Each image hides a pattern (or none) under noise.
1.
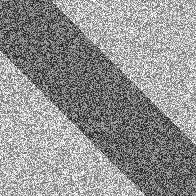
a diagonal band
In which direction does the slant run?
top left to bottom right
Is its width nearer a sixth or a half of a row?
a half
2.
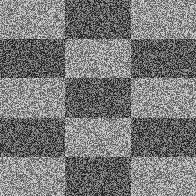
a checkerboard
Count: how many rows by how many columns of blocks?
5 by 3
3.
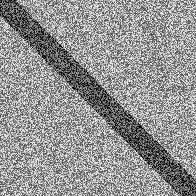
a diagonal band
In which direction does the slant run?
top left to bottom right
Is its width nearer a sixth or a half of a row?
a sixth
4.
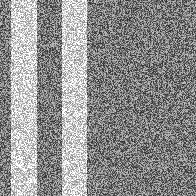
bands of columns
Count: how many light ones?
2
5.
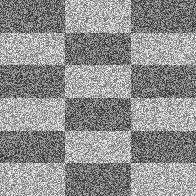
a checkerboard
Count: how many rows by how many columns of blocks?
6 by 3
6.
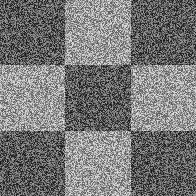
a checkerboard
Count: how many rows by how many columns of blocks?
3 by 3
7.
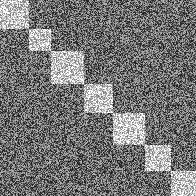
blocks along the diagonal
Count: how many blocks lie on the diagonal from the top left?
7
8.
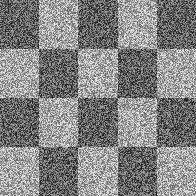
a checkerboard
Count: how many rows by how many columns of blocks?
4 by 5
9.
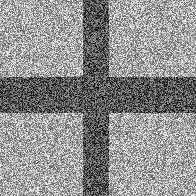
bands of rows crossing bands of columns
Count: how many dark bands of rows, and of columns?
1 and 1
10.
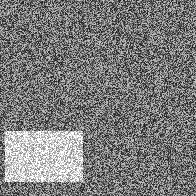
one block
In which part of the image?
bottom left
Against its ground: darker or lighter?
lighter
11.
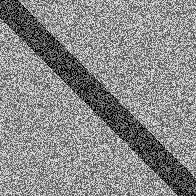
a diagonal band
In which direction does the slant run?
top left to bottom right
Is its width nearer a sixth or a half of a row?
a sixth
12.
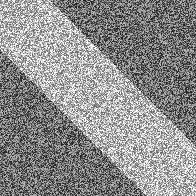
a diagonal band
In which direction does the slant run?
top left to bottom right
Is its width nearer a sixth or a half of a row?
a half
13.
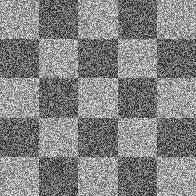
a checkerboard
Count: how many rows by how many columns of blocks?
5 by 5
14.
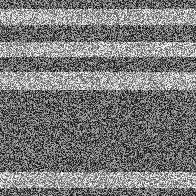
bands of rows
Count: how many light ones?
4
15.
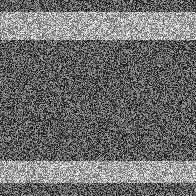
bands of rows
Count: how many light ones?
2
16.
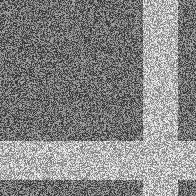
bands of rows crossing bands of columns
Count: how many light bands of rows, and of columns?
1 and 1
